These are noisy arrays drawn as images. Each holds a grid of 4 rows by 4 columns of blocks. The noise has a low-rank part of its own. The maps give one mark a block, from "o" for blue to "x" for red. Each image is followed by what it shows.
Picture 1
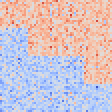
xxxx
oxxx
ooox
oooo
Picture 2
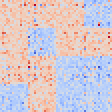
xxxo
xoxx
xxoo
oxoo
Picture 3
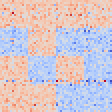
xxxx
oxoo
xoxo
xxoo
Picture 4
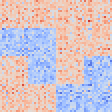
xxxx
ooxx
xoxo
xxoo
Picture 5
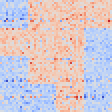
oxxx
xxxo
oxxo
ooxo
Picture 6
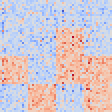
oooo
ooxo
xoxx
oxox
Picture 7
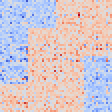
ooxx
oxxx
oxxo
xxxo
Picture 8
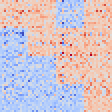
xxox
oxxx
ooxx
ooox
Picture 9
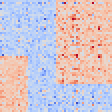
ooxx
ooxx
xoxx
xooo
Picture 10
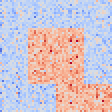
oooo
oxxo
oxxo
ooxx
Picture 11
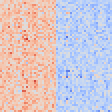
xxoo
xxoo
xxoo
xxoo
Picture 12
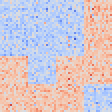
ooox
ooox
xoxx
xxxo
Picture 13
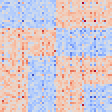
ooxx
xxoo
xoxx
xoxo
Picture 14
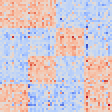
xxoo
ooxo
oxox
xoox
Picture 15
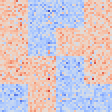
xoox
xoxx
xxox
oxoo
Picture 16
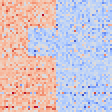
xxoo
xooo
xxoo
xxoo
